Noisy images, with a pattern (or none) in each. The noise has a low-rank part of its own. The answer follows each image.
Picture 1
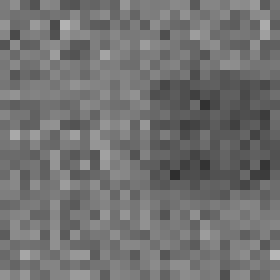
one block
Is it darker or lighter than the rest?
darker
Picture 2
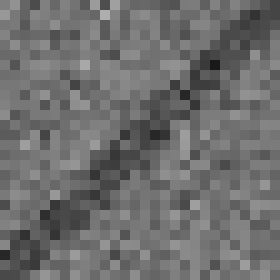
a diagonal band
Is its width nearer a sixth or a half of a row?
a sixth
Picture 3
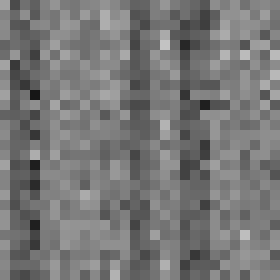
bands of columns
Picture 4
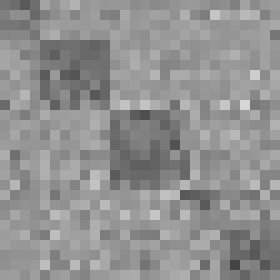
blocks along the diagonal
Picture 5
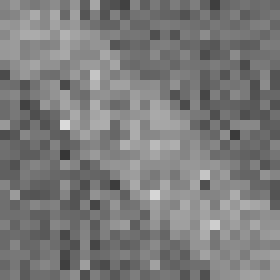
a diagonal band
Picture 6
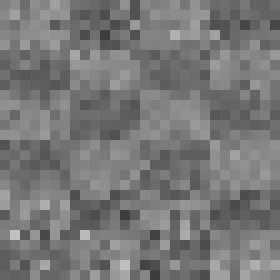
a checkerboard
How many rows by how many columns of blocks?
6 by 4
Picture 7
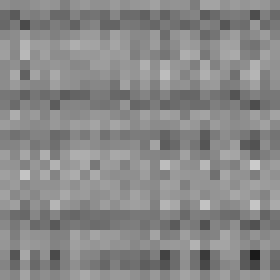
bands of rows
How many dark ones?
5
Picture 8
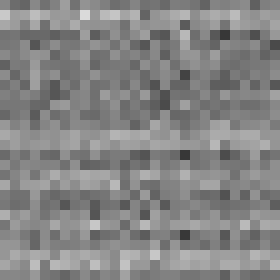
bands of rows
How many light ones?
5
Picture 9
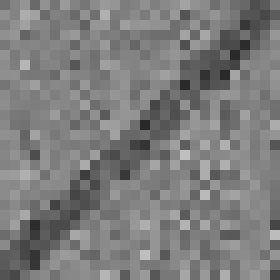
a diagonal band
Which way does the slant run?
bottom left to top right
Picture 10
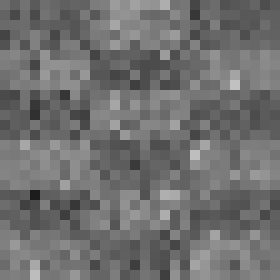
a checkerboard
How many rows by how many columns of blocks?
6 by 3
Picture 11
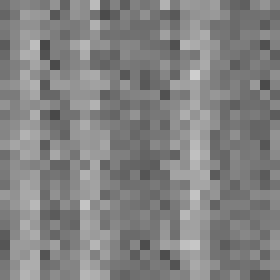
bands of columns
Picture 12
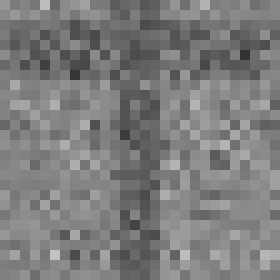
bands of rows crossing bands of columns
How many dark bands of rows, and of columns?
1 and 1
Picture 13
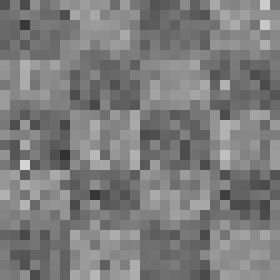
a checkerboard
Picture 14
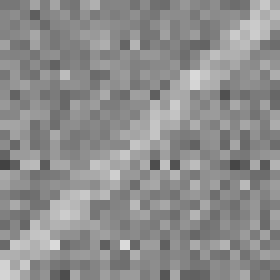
a diagonal band
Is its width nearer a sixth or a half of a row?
a sixth
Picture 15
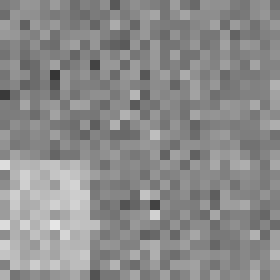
one block
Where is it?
bottom left
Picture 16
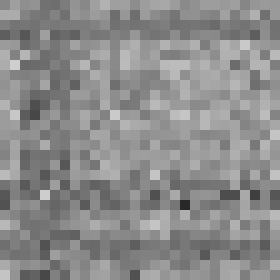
bands of rows crossing bands of columns
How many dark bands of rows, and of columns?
3 and 1
